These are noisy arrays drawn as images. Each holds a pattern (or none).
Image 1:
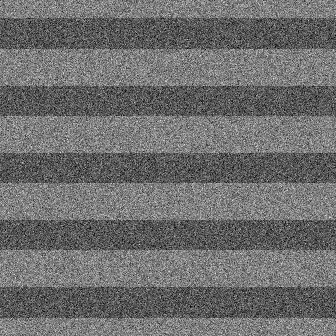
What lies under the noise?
horizontal stripes
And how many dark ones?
5
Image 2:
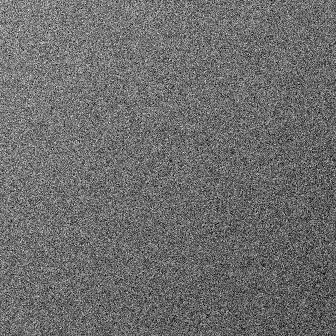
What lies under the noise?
a smooth slope
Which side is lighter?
top left
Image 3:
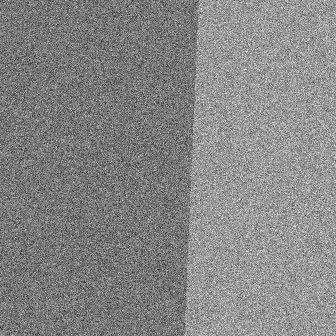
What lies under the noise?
a sharp edge
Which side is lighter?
right
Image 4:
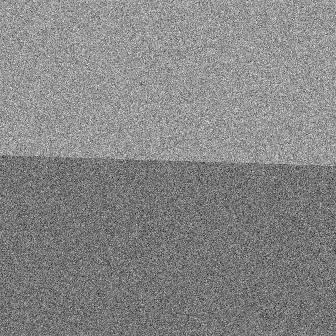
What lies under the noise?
a sharp edge
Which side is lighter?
top
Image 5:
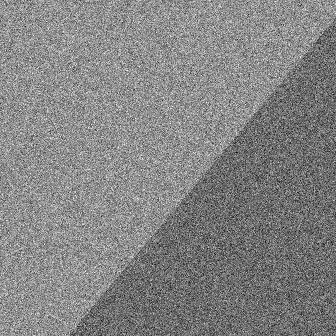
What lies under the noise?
a sharp edge
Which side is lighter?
top left
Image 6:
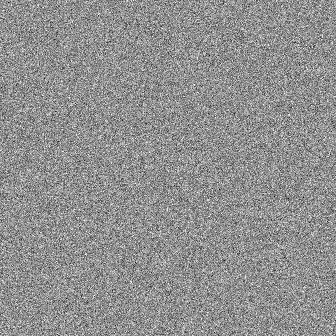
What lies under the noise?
only noise
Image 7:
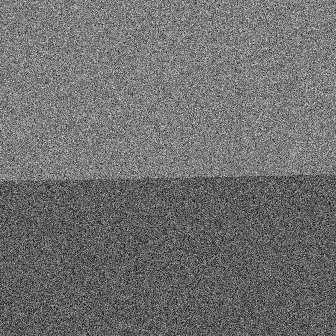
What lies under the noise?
a sharp edge
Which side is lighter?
top
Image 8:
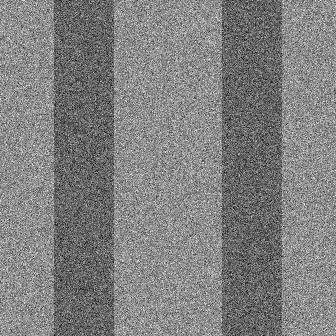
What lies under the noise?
vertical stripes
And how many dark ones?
2
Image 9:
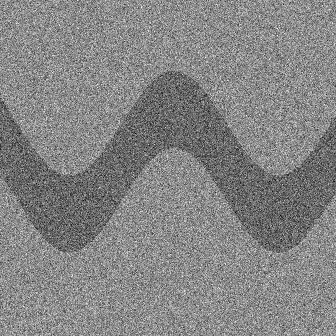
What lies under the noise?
a wavy band
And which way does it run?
left to right
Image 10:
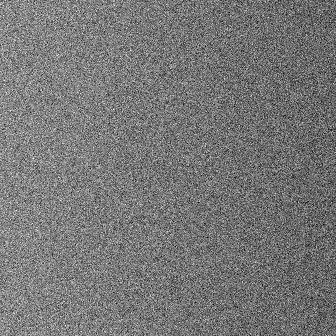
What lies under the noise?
a smooth slope
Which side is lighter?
left
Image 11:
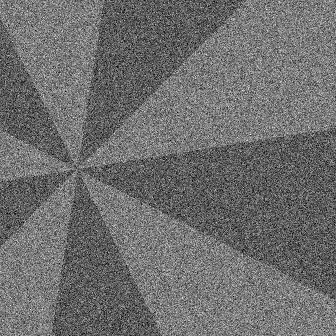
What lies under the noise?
spokes from one point
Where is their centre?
middle left
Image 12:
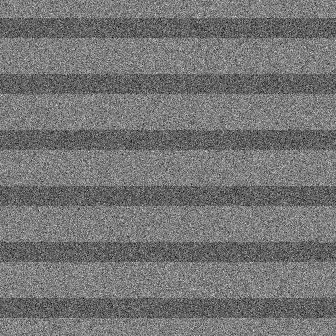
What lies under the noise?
horizontal stripes
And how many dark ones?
6
